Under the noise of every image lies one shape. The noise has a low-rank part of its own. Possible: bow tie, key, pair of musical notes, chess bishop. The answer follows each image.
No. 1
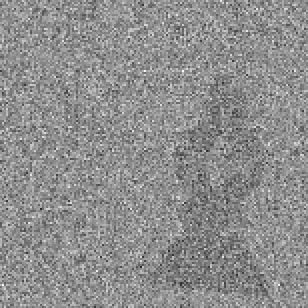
dark chess bishop
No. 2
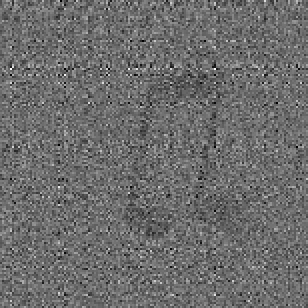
dark pair of musical notes
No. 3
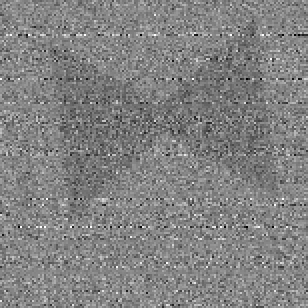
dark bow tie
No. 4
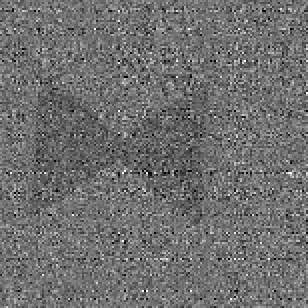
dark bow tie
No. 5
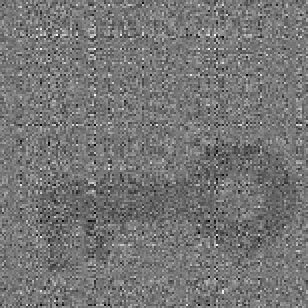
dark key
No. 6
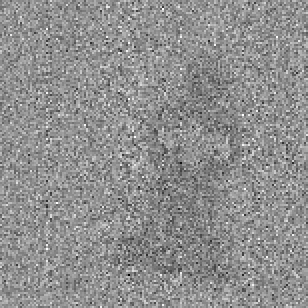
dark chess bishop
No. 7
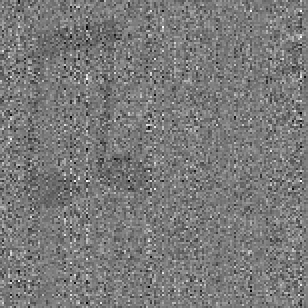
dark pair of musical notes
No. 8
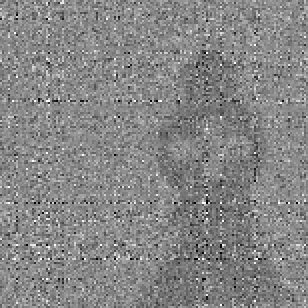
dark chess bishop
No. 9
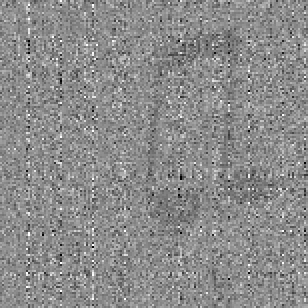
dark pair of musical notes
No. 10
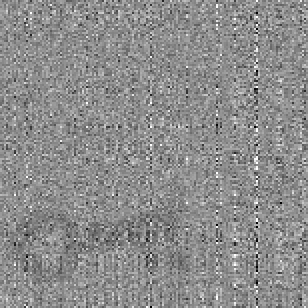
dark key
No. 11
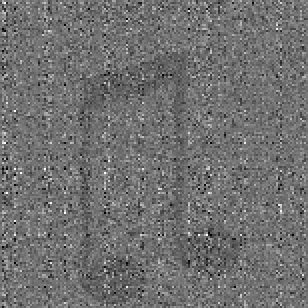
dark pair of musical notes
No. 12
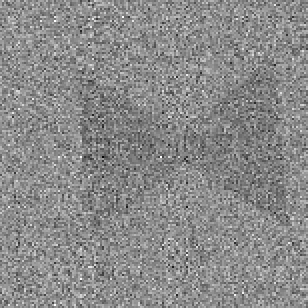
dark bow tie
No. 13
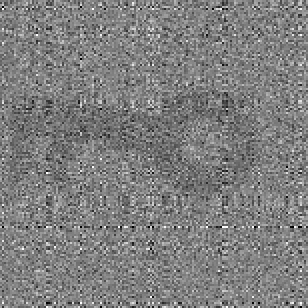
dark key
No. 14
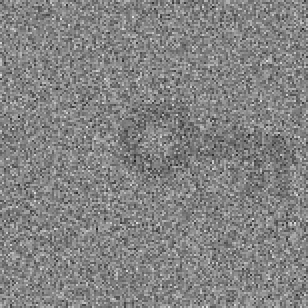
dark key
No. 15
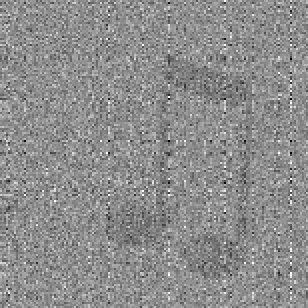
dark pair of musical notes
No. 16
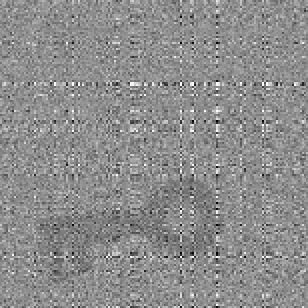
dark key
